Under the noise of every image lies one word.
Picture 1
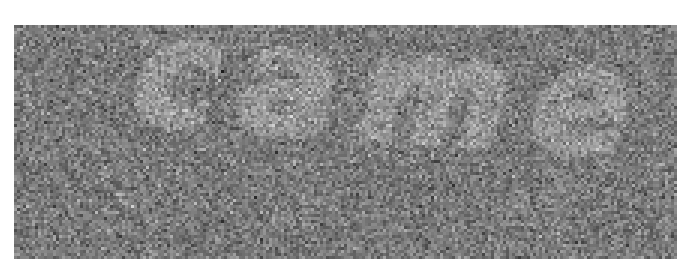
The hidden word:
came
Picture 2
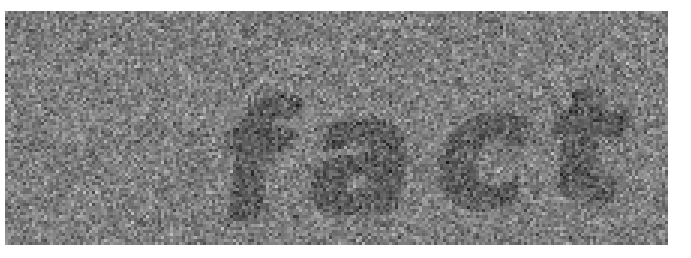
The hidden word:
fact
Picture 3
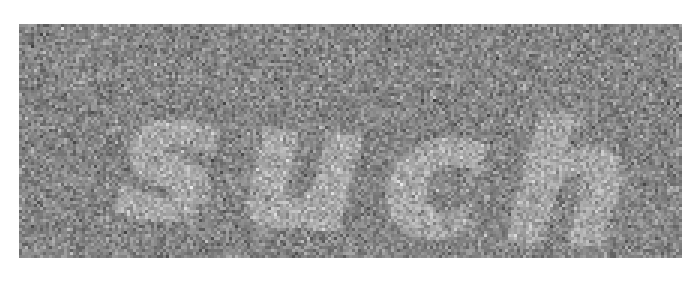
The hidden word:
such
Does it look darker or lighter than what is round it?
lighter
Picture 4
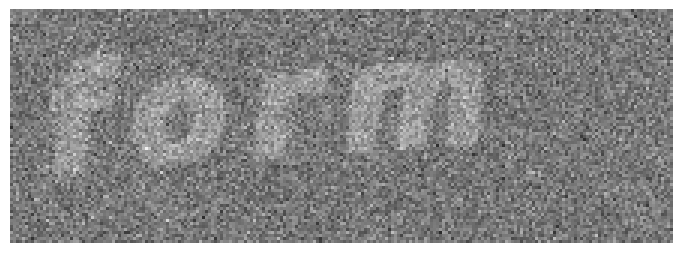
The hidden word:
form
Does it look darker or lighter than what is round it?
lighter
